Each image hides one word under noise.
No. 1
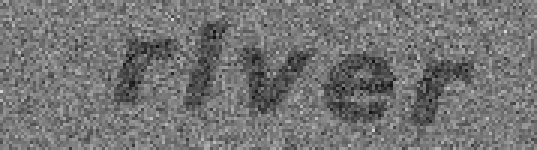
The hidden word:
river
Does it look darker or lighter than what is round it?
darker
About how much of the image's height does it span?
two thirds
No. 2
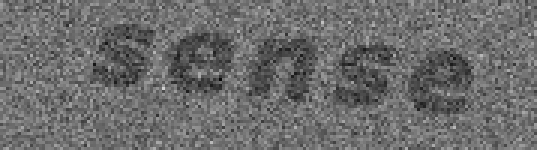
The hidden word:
sense
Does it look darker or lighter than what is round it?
darker
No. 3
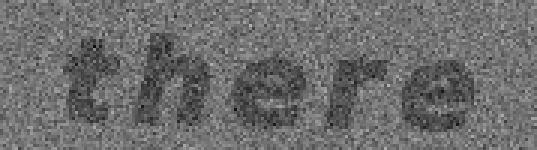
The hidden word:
there
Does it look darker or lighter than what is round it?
darker
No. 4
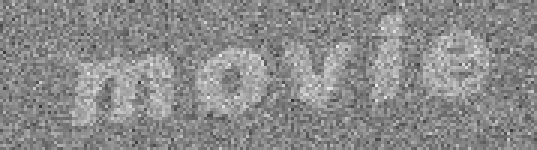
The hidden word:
movie
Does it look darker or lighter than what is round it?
lighter
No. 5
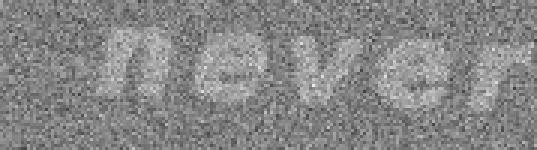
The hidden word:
never
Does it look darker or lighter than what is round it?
lighter
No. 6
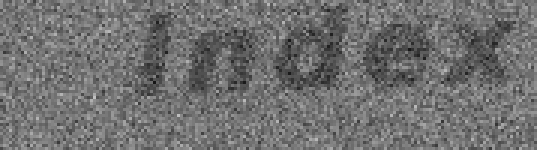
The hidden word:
index
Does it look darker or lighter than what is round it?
darker
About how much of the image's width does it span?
two thirds
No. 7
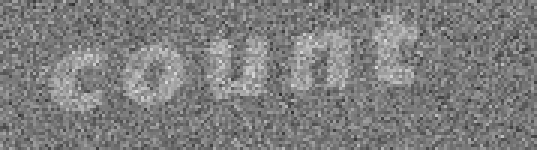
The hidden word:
count
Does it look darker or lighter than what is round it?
lighter
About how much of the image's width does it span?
two thirds
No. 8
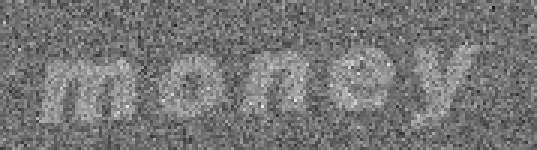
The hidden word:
money
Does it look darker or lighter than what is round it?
lighter
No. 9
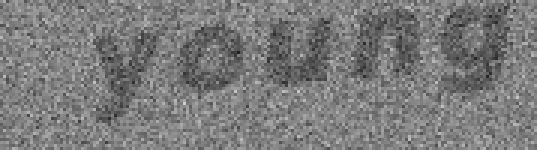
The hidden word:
young
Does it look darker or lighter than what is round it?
darker
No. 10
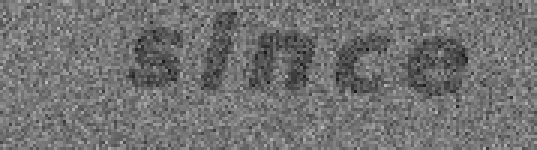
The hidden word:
since
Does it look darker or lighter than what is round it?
darker
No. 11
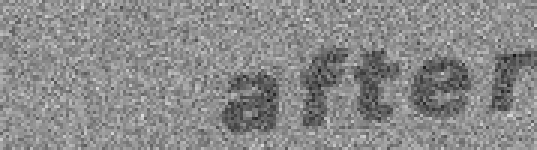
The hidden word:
after
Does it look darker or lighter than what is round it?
darker
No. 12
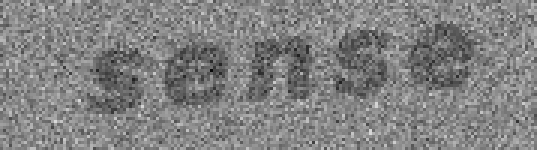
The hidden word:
sense
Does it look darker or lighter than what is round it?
darker
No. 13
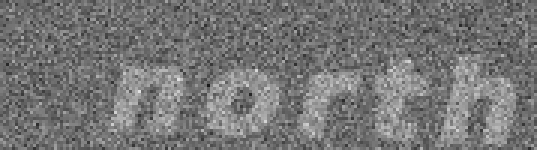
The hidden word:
north
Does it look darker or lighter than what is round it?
lighter
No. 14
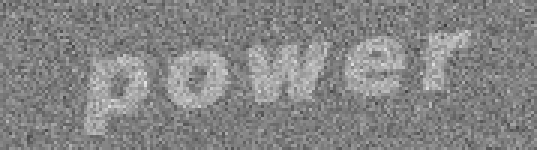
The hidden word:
power
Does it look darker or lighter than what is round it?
lighter
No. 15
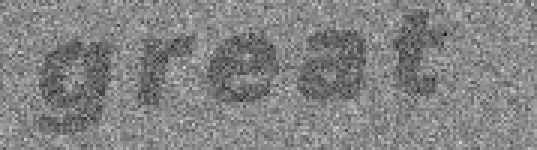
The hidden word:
great
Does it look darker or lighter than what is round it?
darker
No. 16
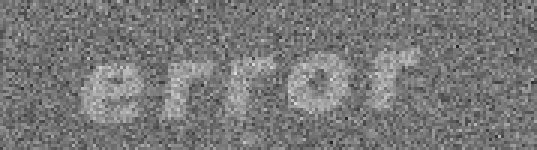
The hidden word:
error
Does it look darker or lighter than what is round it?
lighter
